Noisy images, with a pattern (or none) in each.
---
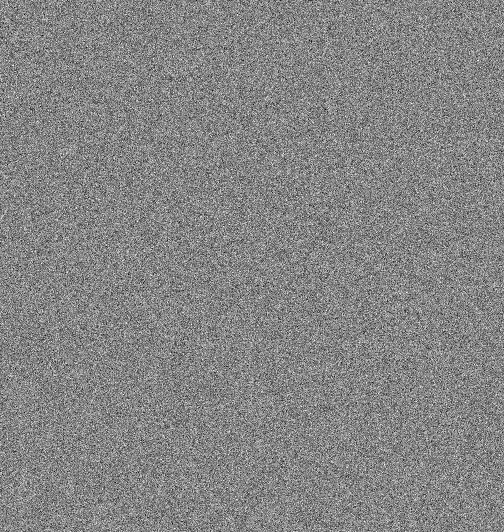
only noise
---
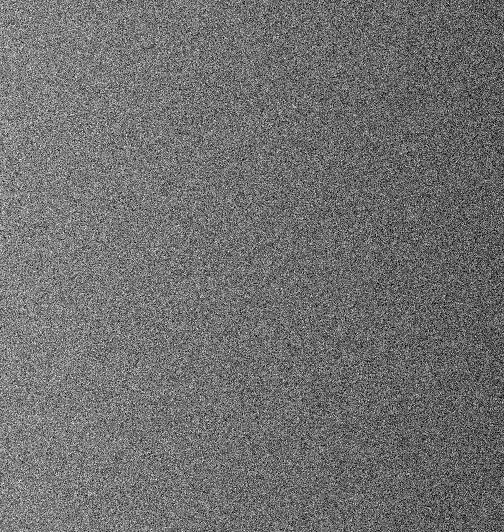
a smooth slope
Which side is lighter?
left
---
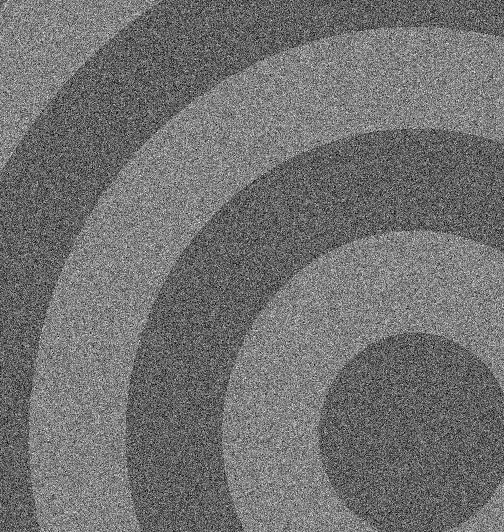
rings round one point
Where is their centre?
bottom right
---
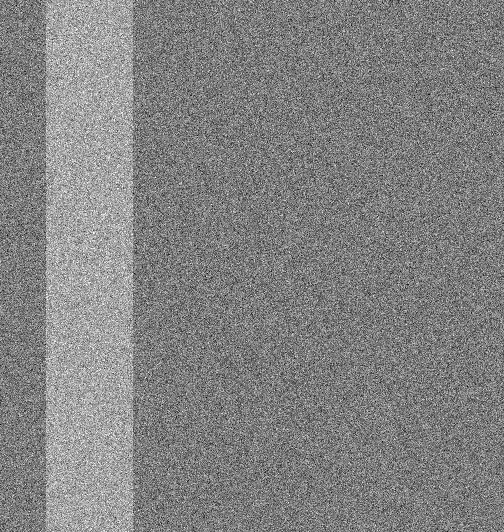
one vertical stripe
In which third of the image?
left
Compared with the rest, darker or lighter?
lighter
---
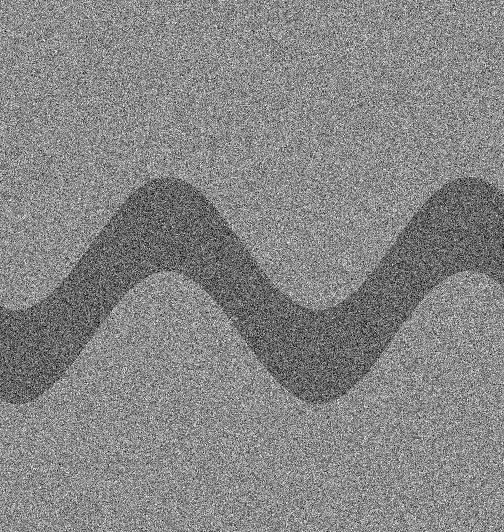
a wavy band
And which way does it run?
left to right
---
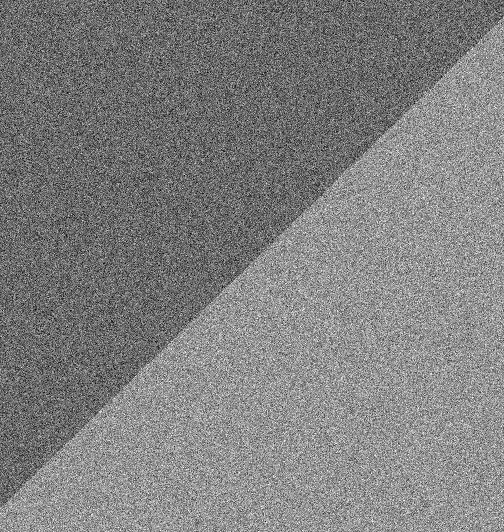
a sharp edge
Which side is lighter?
bottom right
